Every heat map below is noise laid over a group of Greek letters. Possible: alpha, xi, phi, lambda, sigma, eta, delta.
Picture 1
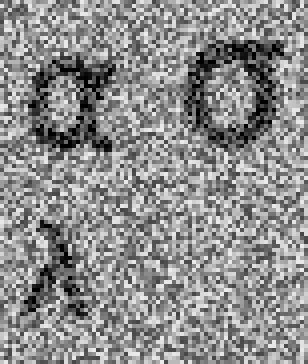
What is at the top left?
alpha
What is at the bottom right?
nothing
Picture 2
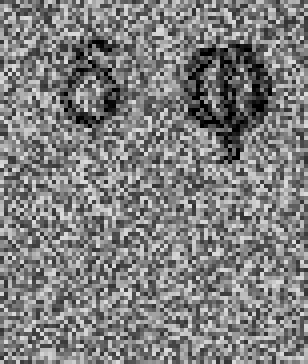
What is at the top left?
delta
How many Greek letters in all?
2
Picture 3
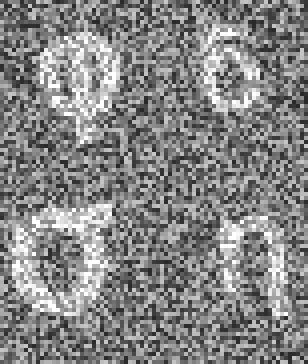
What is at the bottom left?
sigma
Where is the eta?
bottom right
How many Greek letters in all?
4
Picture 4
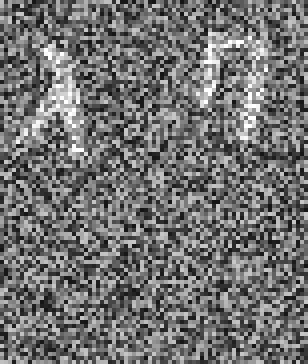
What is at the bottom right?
nothing
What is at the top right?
eta
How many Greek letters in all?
2
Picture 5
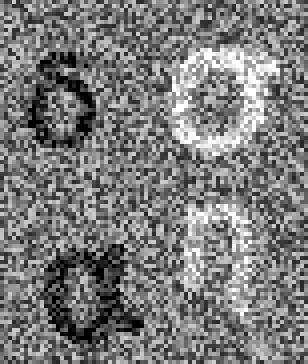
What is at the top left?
delta
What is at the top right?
sigma
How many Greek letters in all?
4
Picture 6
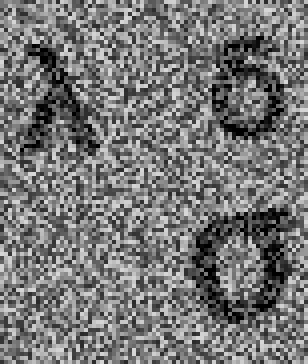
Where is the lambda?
top left
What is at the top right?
delta
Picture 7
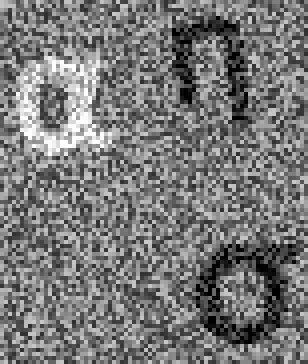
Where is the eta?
top right
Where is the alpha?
top left
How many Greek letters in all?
3
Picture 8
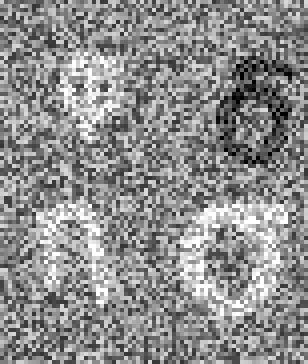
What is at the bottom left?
eta
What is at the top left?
phi
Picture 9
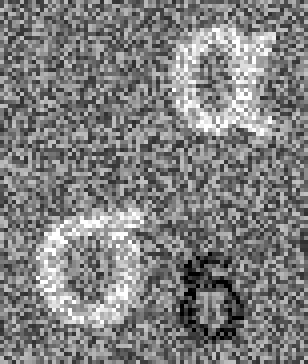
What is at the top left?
nothing
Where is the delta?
bottom right
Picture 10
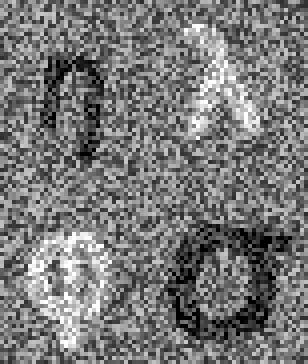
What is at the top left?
eta
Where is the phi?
bottom left
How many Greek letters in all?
4
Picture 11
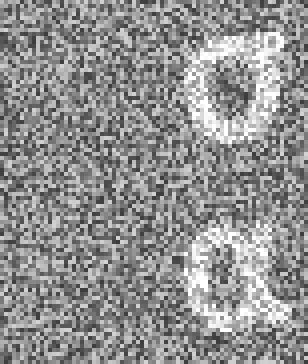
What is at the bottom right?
alpha
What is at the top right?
sigma
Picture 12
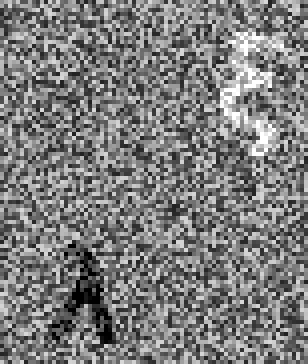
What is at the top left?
nothing
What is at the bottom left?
lambda
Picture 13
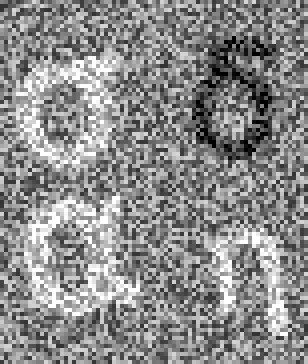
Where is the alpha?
bottom left
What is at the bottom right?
eta
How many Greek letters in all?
4
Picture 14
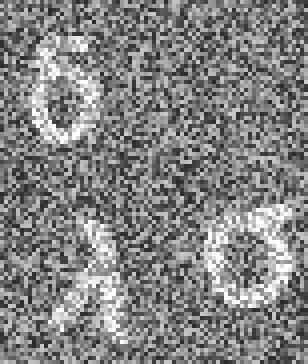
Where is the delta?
top left
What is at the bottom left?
lambda
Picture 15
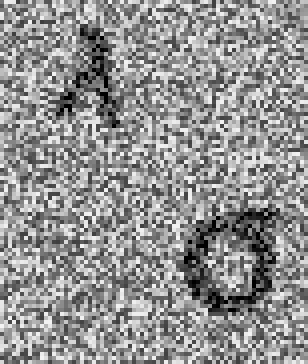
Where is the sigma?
bottom right
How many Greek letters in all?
2
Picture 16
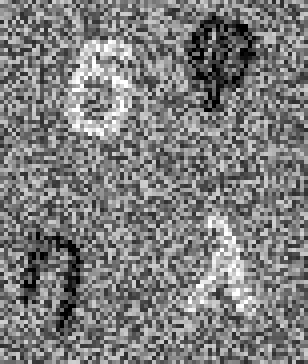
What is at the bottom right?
lambda
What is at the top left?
delta
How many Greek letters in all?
4
